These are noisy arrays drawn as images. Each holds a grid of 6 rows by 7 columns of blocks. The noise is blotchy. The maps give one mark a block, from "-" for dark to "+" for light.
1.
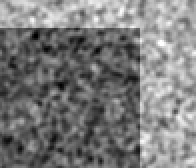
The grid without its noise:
+++++++
-----++
-----++
-----++
-----++
-----++
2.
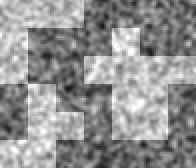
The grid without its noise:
+++----
+---+--
+--++++
-+--++-
-++-++-
++-----
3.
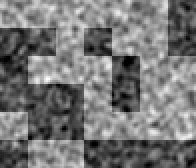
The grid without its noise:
++++++-
--+-++-
-+++-++
---+-++
+--++++
-++----
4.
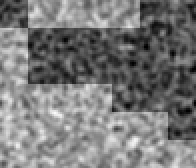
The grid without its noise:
-++++--
+------
+------
++++---
++++++-
+++++++
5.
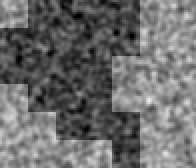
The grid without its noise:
+----++
-----++
----+++
+---+++
++---++
++++-++
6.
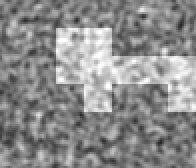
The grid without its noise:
-------
--++---
--+++++
---+--+
-------
-------
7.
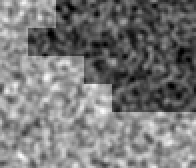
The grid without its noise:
++-----
+------
+++----
++++---
+++++++
+++++++
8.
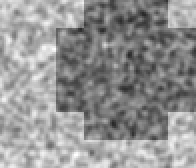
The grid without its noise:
+++---+
++-----
++-----
++-----
+++---+
+++++++
